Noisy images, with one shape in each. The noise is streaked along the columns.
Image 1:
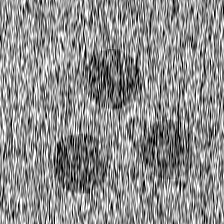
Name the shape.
three dots
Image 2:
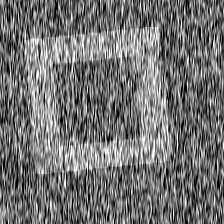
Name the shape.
square frame
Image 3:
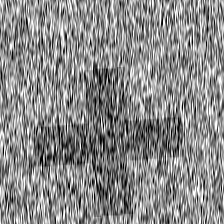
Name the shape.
cross
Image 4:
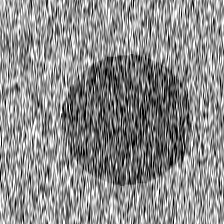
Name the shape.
disc
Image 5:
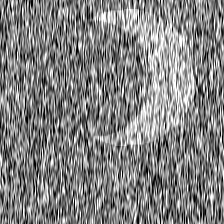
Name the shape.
crescent
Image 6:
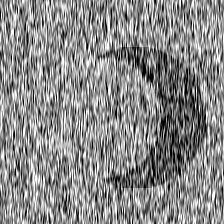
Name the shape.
crescent
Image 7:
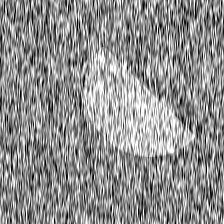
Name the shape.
half disc
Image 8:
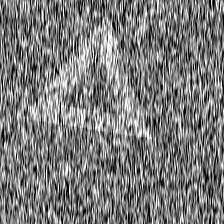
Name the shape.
triangle frame
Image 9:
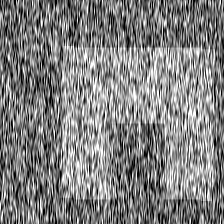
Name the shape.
square with a notch
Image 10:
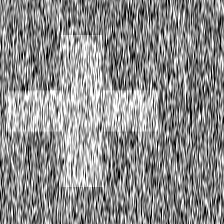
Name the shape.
cross
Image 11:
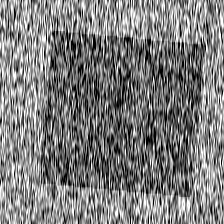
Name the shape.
square
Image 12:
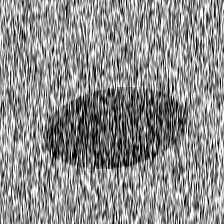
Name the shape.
ellipse
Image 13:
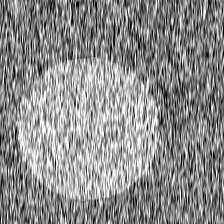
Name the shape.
disc
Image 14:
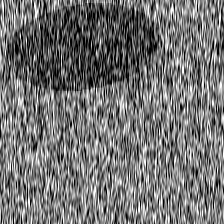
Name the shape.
ellipse
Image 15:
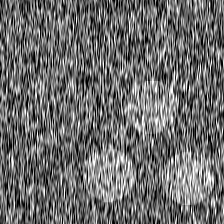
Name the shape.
three dots
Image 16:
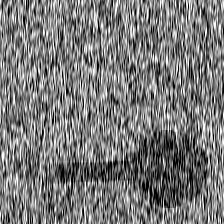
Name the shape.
lollipop
